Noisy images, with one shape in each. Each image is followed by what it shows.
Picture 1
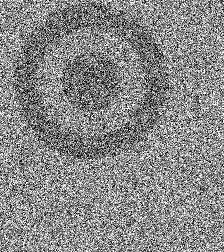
bullseye
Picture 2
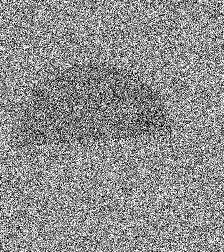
half disc
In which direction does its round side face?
up
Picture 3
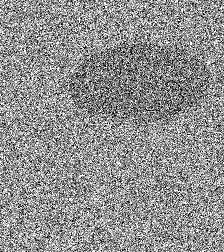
ellipse
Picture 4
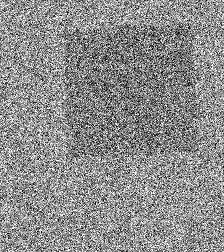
square
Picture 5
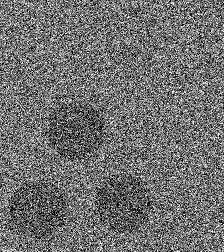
three dots
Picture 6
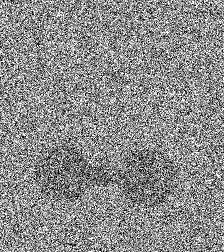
dumbbell
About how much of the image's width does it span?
two thirds
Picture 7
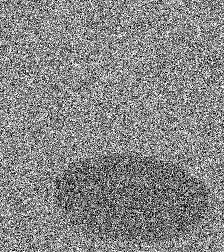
ellipse
